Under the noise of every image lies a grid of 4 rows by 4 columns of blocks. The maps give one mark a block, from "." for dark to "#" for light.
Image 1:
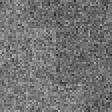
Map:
# . . .
# # . .
# # . .
# # # .
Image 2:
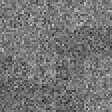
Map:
# # # #
# # . .
. # . #
. . . #
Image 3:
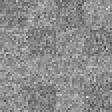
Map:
. # . #
# . # .
# # # #
# . # .
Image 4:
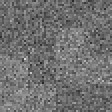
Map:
. . . .
. . # .
# . # #
# # . .
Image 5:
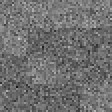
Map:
# # # #
# . . .
. # . .
. . . #
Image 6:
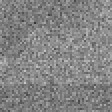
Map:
. . . #
. # # #
# # # #
. . . .
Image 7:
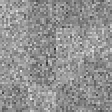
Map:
# . . .
# . # #
# . # .
. # . .
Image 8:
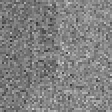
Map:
. . # #
. . # #
. . # #
. # # #
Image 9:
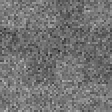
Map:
# # . #
. . . .
# . # .
# # # #
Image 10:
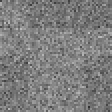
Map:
# . . .
# # # #
. # # .
. # # .
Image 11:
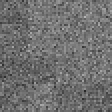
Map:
. # # #
. # # #
. . # #
. # . .
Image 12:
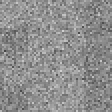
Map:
# # # .
. # # .
# # # .
. # # .
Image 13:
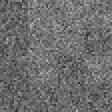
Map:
. # # #
. # # .
. # . #
. . . .
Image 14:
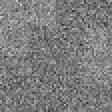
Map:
# # . .
# . . #
. . . #
. . . .
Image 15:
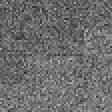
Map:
. . . .
. . . #
. # # #
# # # #
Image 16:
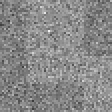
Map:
. # # .
. # # .
. # # #
. . . #
